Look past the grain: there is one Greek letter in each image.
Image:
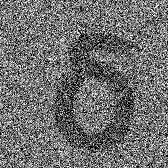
delta
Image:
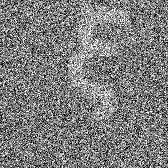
xi
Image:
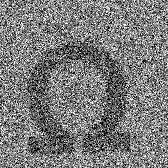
omega
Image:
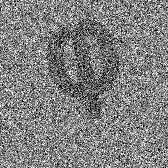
phi
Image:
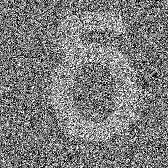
delta
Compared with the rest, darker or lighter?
lighter
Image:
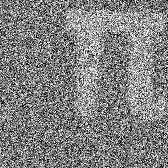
pi
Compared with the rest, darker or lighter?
lighter
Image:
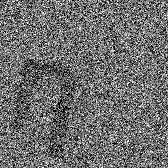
eta
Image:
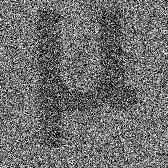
mu
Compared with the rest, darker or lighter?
darker
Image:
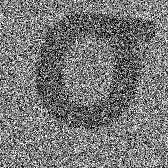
sigma
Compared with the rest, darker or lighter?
darker
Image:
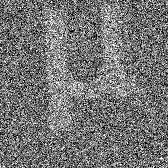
mu
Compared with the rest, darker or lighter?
lighter
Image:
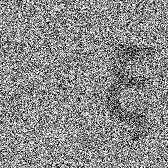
xi
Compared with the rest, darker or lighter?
darker
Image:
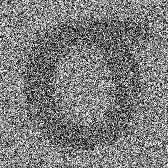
sigma
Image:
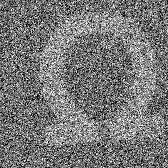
omega
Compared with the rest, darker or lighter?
lighter
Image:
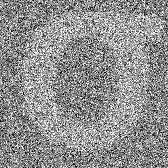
sigma
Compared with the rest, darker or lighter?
lighter
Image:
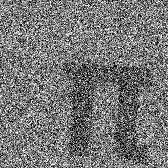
pi
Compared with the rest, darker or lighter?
darker
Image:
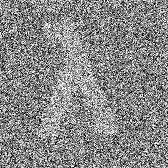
lambda
